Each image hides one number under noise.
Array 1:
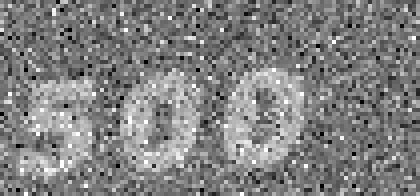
500
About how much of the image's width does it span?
two thirds
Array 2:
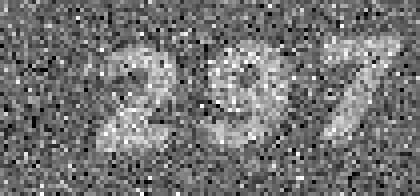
297
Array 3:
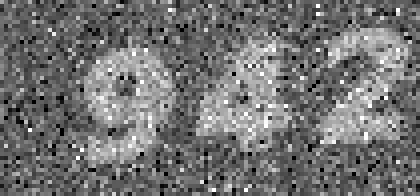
942
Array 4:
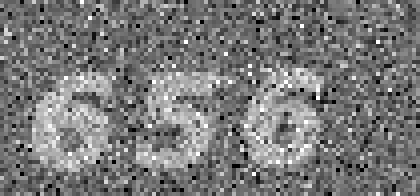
656
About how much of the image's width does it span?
two thirds
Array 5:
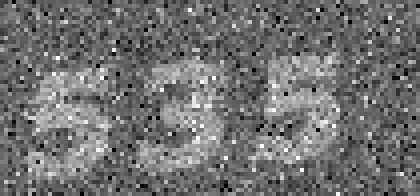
535
